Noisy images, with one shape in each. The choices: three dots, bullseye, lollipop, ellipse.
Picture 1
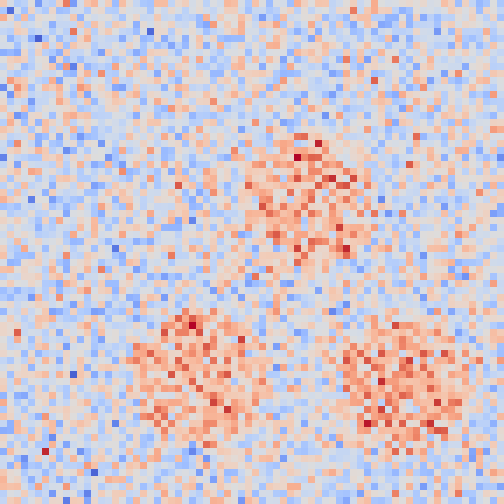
three dots
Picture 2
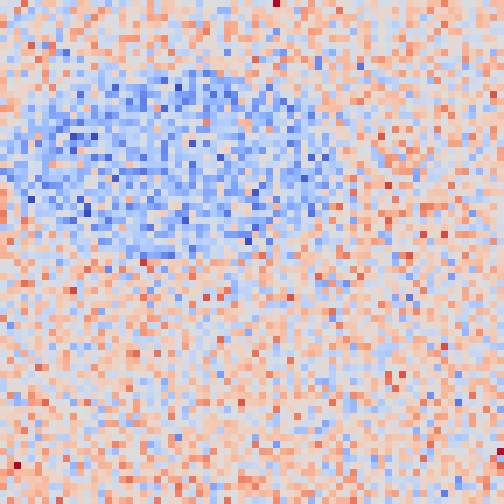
ellipse
